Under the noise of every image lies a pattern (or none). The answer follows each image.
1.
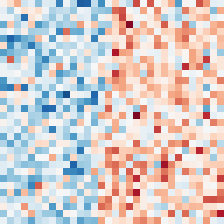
a sharp edge
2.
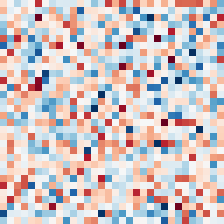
only noise
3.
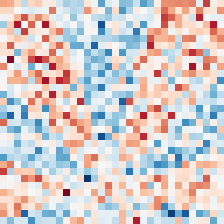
spokes from one point
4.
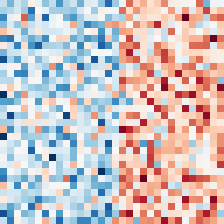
a sharp edge
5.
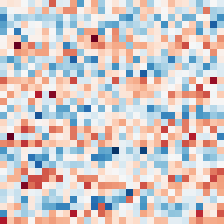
horizontal stripes
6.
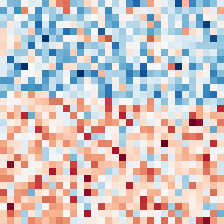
a sharp edge
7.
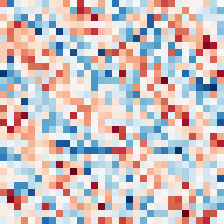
diagonal stripes
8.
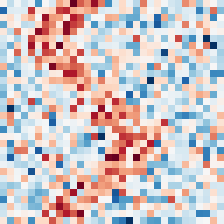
a wavy band
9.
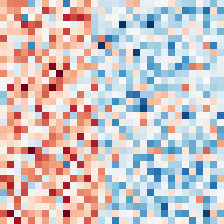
a sharp edge
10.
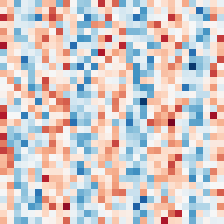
vertical stripes
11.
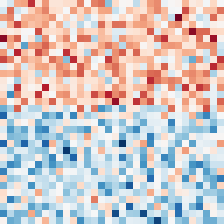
a sharp edge
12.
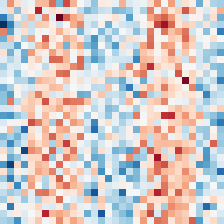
vertical stripes
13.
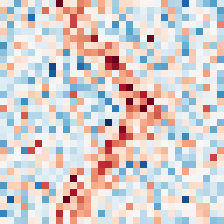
a wavy band
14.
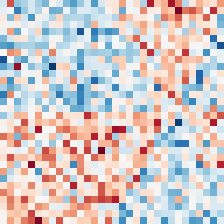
spokes from one point
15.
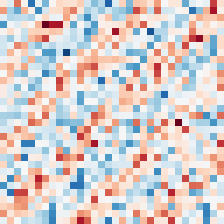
diagonal stripes
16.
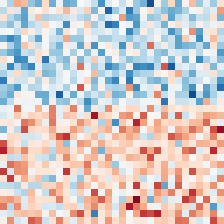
a sharp edge
